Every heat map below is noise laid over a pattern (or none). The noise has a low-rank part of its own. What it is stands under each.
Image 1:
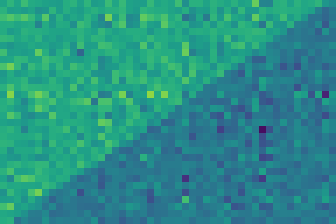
a sharp edge
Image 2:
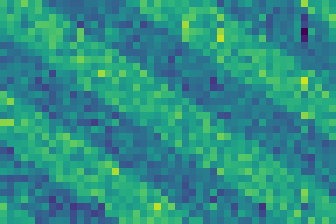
diagonal stripes
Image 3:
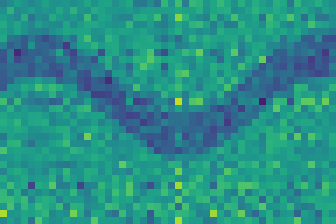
a wavy band
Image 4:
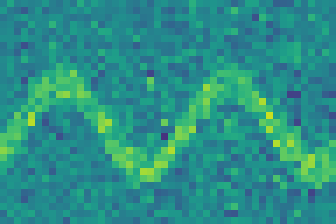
a wavy band
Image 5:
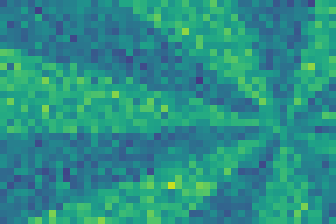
spokes from one point
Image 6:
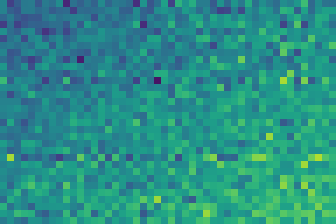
a smooth slope
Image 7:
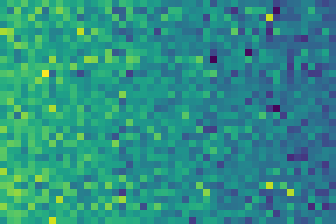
a smooth slope
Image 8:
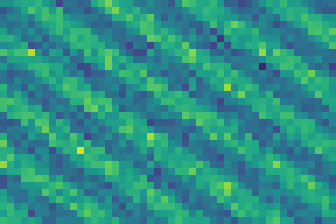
diagonal stripes
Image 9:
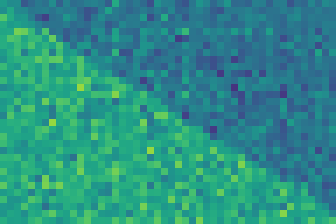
a sharp edge
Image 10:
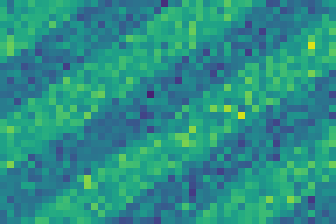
diagonal stripes
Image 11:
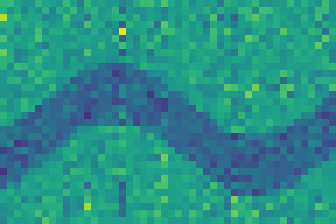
a wavy band
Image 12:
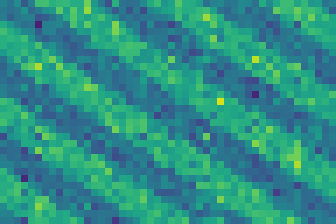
diagonal stripes
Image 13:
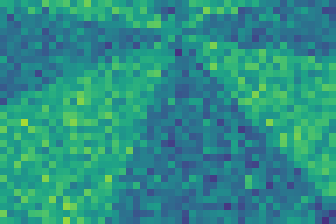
spokes from one point
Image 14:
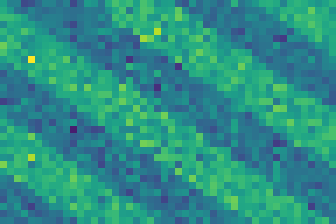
diagonal stripes
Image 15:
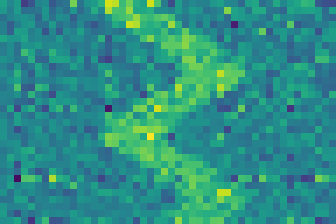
a wavy band
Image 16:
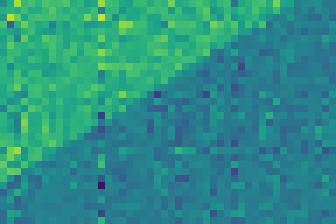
a sharp edge
